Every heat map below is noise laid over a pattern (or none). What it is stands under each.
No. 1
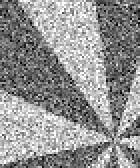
spokes from one point
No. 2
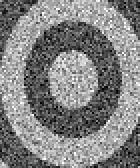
rings round one point
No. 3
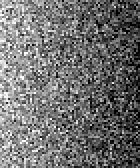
a smooth slope
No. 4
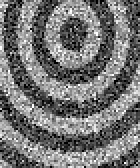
rings round one point
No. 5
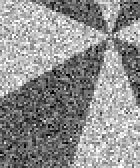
spokes from one point
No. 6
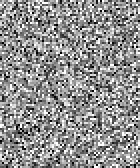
only noise
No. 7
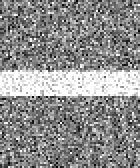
one horizontal stripe
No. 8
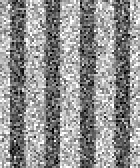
vertical stripes
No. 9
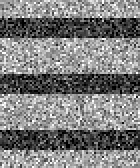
horizontal stripes
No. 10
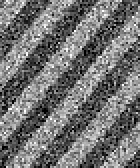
diagonal stripes
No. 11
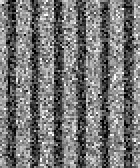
vertical stripes
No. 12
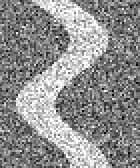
a wavy band
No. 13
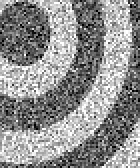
rings round one point
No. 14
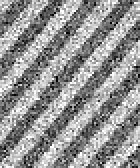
diagonal stripes
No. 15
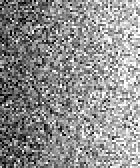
a smooth slope
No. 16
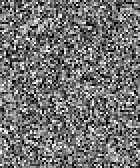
only noise
